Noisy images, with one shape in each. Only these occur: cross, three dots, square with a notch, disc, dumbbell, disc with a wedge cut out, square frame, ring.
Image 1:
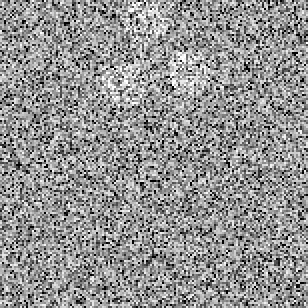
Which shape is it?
three dots
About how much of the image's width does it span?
a third
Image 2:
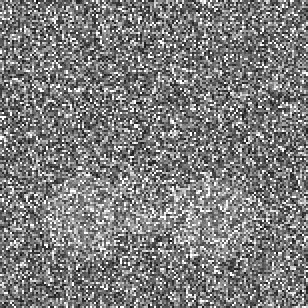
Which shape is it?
dumbbell
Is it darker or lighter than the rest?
lighter
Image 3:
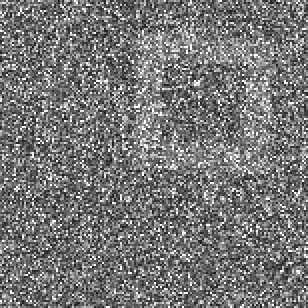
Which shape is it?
square frame
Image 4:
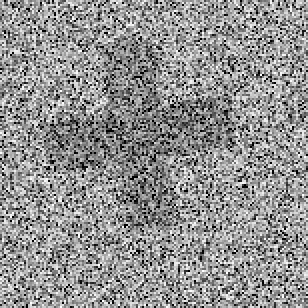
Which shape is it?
cross
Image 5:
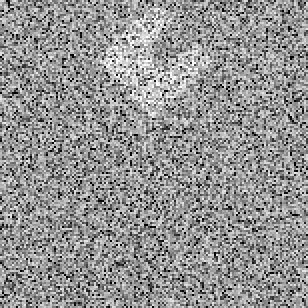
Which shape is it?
square with a notch
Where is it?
top middle
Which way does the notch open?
up and right
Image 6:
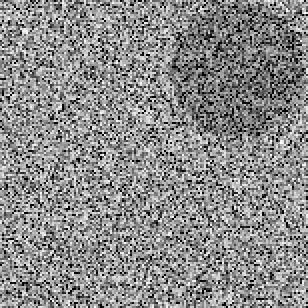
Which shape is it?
disc
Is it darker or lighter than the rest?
darker
